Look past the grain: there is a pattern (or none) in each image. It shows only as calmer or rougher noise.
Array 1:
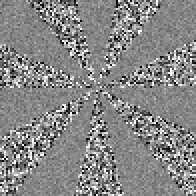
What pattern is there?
spokes from one point
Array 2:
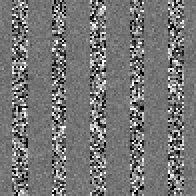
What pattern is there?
vertical stripes
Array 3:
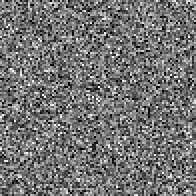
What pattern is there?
only noise
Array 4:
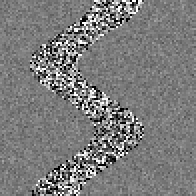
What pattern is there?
a wavy band
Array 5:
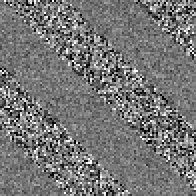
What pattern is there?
diagonal stripes
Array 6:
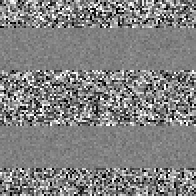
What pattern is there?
horizontal stripes
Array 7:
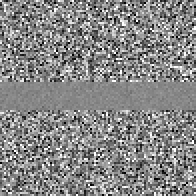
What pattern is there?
one horizontal stripe
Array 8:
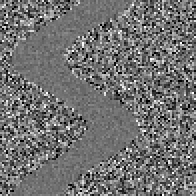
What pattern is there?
a wavy band
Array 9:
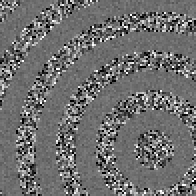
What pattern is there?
rings round one point
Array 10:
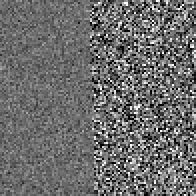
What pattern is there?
a sharp edge
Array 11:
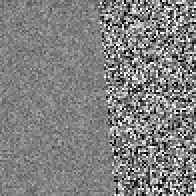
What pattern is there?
a sharp edge
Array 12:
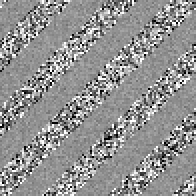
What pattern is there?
diagonal stripes
